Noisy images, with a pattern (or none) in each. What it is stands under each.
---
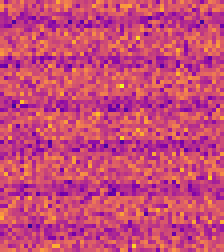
horizontal stripes
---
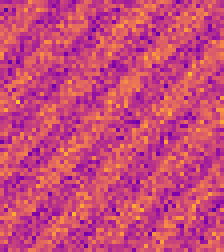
diagonal stripes
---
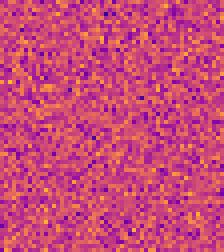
only noise
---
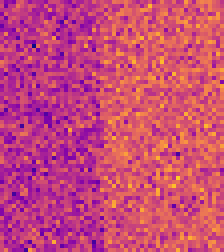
a sharp edge
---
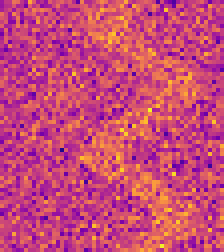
a wavy band
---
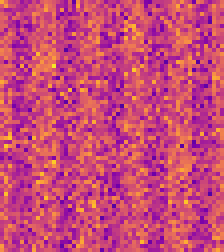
vertical stripes
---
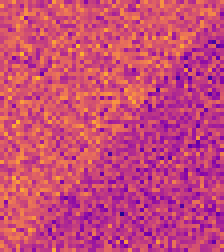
a sharp edge
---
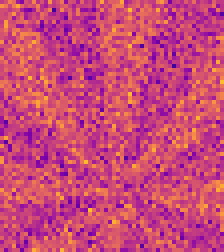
spokes from one point
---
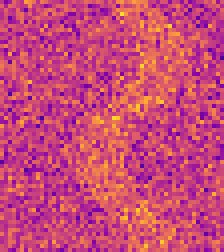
a wavy band
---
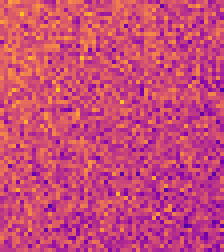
a smooth slope
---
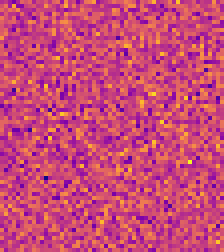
only noise
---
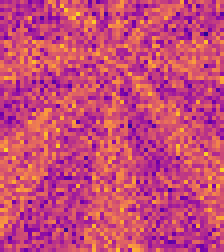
spokes from one point
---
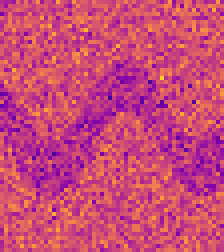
a wavy band
